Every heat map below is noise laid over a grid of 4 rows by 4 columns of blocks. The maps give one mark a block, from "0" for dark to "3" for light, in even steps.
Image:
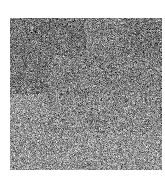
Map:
0010
0111
3222
3333
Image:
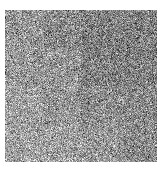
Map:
2100
2200
3211
3321
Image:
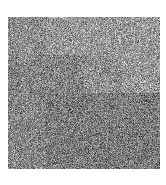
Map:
2333
1123
1000
1000
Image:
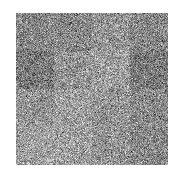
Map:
1121
0230
2321
3321
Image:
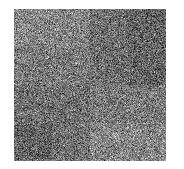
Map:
3310
2210
1122
0133
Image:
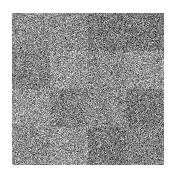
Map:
2200
1323
3120
2301
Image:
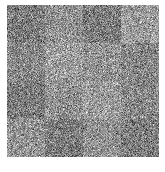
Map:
0203
1321
0231
2020
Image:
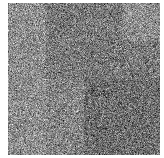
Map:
3113
3111
3200
3200
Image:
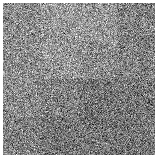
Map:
2331
2321
2100
1000
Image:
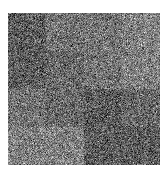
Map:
0223
0123
2101
3300
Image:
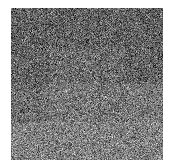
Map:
0000
0110
1222
3333
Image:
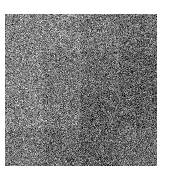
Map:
3321
3210
3200
2101
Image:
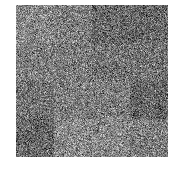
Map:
3200
2211
1220
0332
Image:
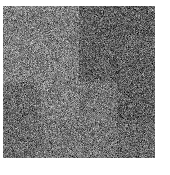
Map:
3300
3300
1320
1221
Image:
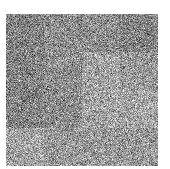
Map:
0110
0132
0133
3222
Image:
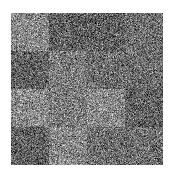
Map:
3001
0211
3230
0311
